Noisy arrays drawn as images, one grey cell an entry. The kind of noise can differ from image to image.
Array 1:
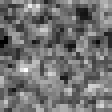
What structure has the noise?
blotchy
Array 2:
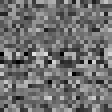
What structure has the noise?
rows of uneven size
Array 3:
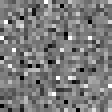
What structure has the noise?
heavy tails
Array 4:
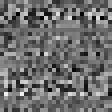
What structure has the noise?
rows of uneven size
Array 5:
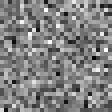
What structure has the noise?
independent entries
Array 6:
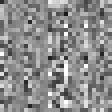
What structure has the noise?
columns of uneven size
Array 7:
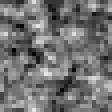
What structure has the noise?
blotchy
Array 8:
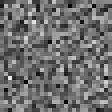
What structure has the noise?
independent entries
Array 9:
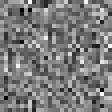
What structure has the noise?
low rank plus noise
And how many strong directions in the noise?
three or four
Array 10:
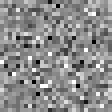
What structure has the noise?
heavy tails
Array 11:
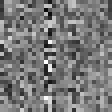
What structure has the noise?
columns of uneven size
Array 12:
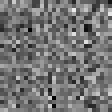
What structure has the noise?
low rank plus noise
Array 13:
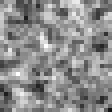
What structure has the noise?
blotchy
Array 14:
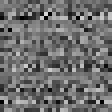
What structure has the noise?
rows of uneven size
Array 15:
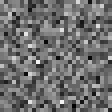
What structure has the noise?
independent entries
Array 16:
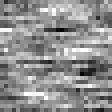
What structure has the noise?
streaked along the rows
